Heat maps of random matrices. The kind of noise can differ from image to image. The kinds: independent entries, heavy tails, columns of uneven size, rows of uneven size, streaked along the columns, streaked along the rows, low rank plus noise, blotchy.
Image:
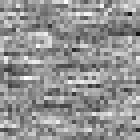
streaked along the rows
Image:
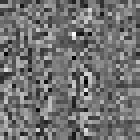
columns of uneven size
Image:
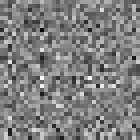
low rank plus noise
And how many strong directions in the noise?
two
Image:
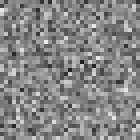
independent entries
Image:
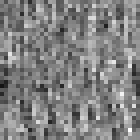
streaked along the columns
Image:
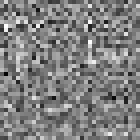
low rank plus noise
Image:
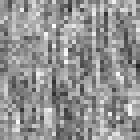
streaked along the columns
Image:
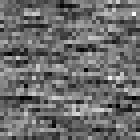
streaked along the rows
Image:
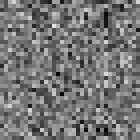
low rank plus noise
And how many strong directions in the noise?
one
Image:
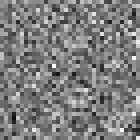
low rank plus noise
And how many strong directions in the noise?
five to eight
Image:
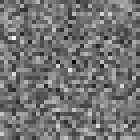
independent entries
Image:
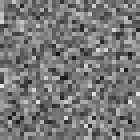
independent entries
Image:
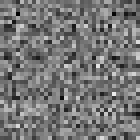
low rank plus noise
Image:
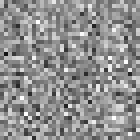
low rank plus noise
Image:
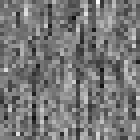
streaked along the columns
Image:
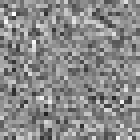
low rank plus noise
